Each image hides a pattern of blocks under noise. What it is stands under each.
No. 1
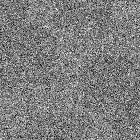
the same after a half turn
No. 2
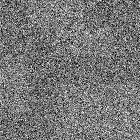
no symmetry
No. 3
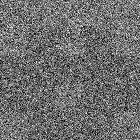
left and right mirror each other
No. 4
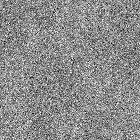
no symmetry
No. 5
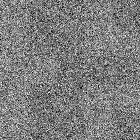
top and bottom mirror each other
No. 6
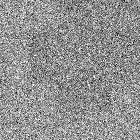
mirrored about the diagonal from the bottom left
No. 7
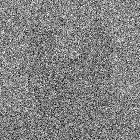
left and right mirror each other
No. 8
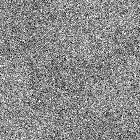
no symmetry
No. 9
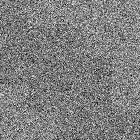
mirrored about the diagonal from the bottom left
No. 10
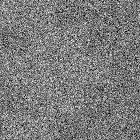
top and bottom mirror each other
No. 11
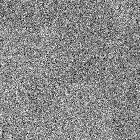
mirrored about the diagonal from the bottom left
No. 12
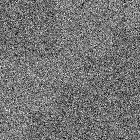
mirrored about the diagonal from the top left
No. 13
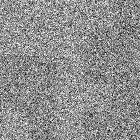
no symmetry
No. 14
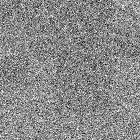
no symmetry
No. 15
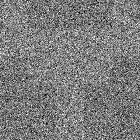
left and right mirror each other
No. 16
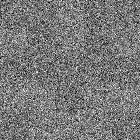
left and right mirror each other
